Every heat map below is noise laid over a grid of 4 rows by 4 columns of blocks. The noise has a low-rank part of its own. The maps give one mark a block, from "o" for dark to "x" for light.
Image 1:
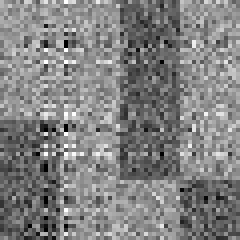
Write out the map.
xxox
xxox
oxox
oxxo
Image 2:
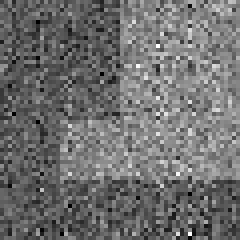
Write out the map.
ooxx
ooxx
oxxx
oooo
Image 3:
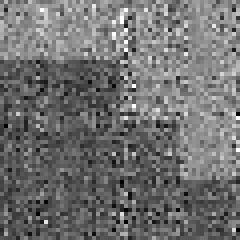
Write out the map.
xxxx
ooxx
ooox
oooo
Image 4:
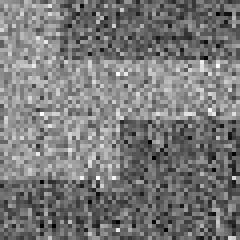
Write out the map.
xooo
xxxx
xxoo
oooo
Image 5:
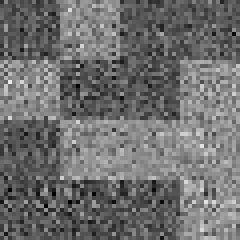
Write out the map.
oxoo
xoox
oxxx
ooox
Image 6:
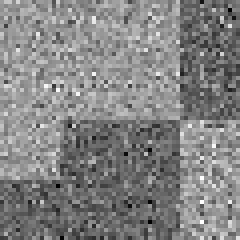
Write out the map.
xxxo
xxxo
xoox
ooox
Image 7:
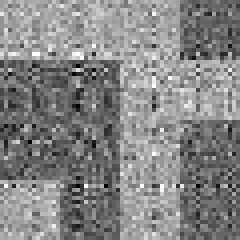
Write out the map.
xxxo
ooxx
ooxo
xoxo
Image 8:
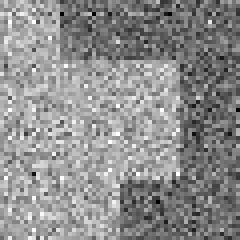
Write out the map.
xooo
xxxo
xxxo
xxoo
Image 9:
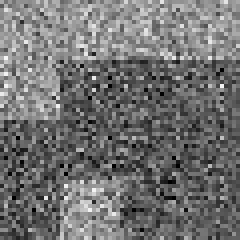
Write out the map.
xxxx
xooo
oooo
oxoo
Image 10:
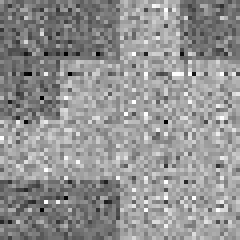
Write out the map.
ooxo
oxxx
xxxx
ooxx
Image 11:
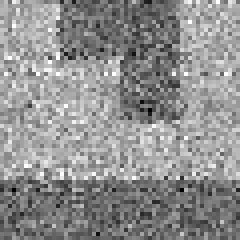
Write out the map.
xoox
xxox
xxxx
oooo
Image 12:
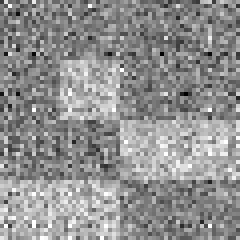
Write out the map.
oooo
oxoo
ooxx
xxoo
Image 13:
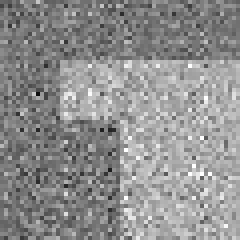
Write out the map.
oooo
oxxx
ooxx
ooxx
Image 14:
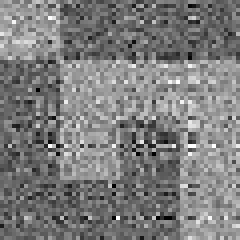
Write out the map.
xooo
oxxx
oxox
ooox
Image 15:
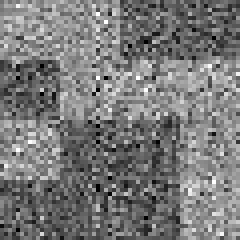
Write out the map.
xxoo
oxxx
xoox
ooox
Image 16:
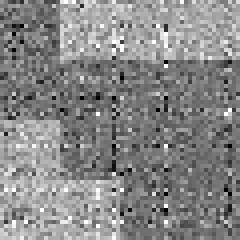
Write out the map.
oxxx
oooo
xooo
xxoo
